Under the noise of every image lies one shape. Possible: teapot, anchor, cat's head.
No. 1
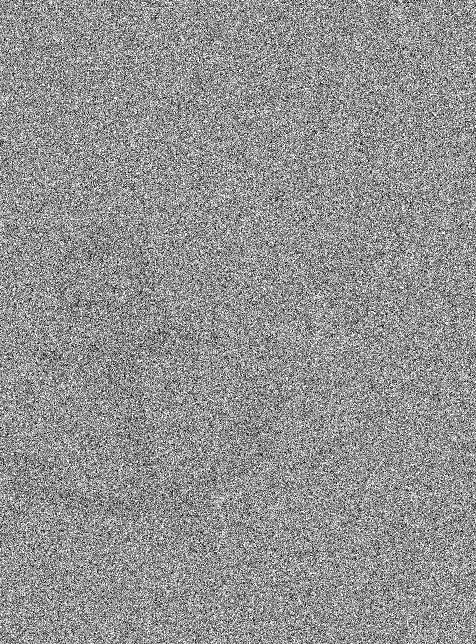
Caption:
dark anchor
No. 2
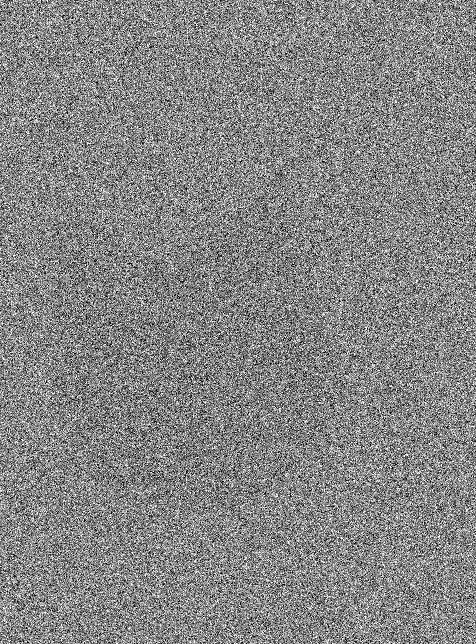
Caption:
dark cat's head
